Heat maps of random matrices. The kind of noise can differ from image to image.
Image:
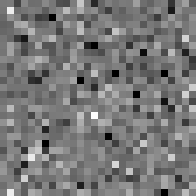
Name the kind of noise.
heavy tails
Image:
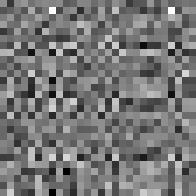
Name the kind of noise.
low rank plus noise
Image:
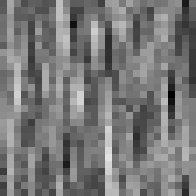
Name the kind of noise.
streaked along the columns
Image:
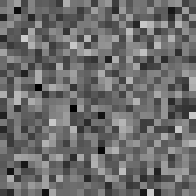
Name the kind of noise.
independent entries
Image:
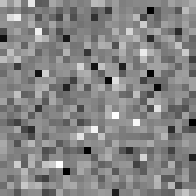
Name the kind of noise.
heavy tails
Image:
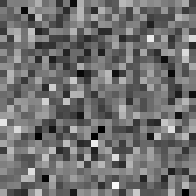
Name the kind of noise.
independent entries
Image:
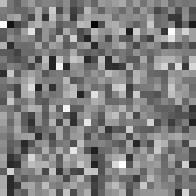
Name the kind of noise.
low rank plus noise
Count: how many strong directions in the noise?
three or four
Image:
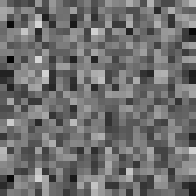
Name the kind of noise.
low rank plus noise
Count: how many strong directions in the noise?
two
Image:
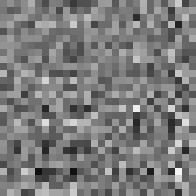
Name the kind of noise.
low rank plus noise
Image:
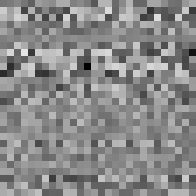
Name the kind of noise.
rows of uneven size
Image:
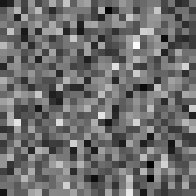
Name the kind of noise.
independent entries
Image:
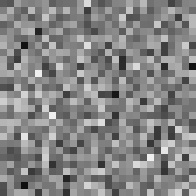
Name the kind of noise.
independent entries
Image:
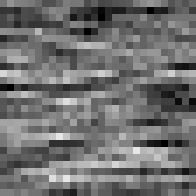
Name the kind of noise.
streaked along the rows
